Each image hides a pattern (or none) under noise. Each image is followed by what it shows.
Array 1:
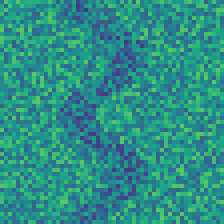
a wavy band
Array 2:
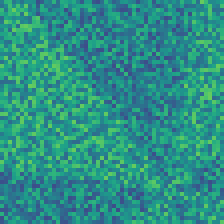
spokes from one point
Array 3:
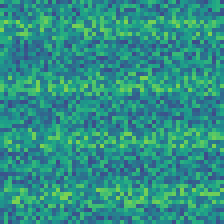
horizontal stripes
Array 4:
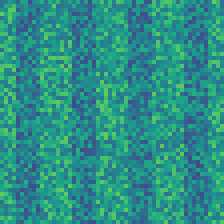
vertical stripes
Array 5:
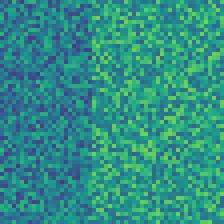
a sharp edge
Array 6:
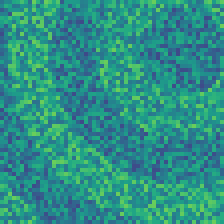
rings round one point
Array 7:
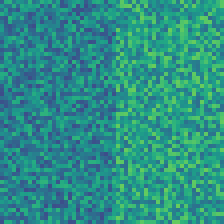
a sharp edge
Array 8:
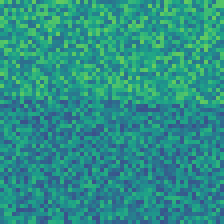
a sharp edge
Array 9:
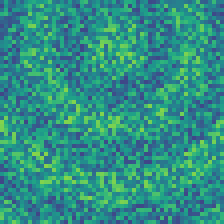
rings round one point
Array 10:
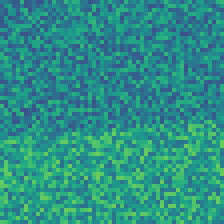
a sharp edge
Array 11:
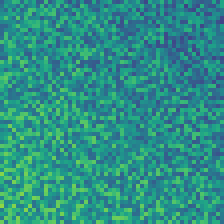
a smooth slope
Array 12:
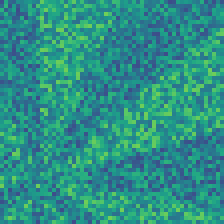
spokes from one point
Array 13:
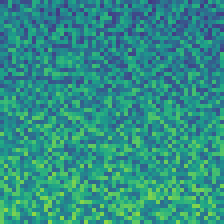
a smooth slope
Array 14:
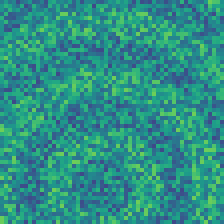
rings round one point
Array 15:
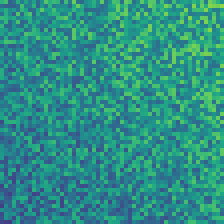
a smooth slope
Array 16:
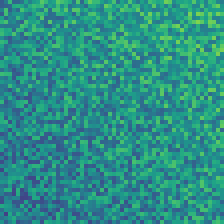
a smooth slope
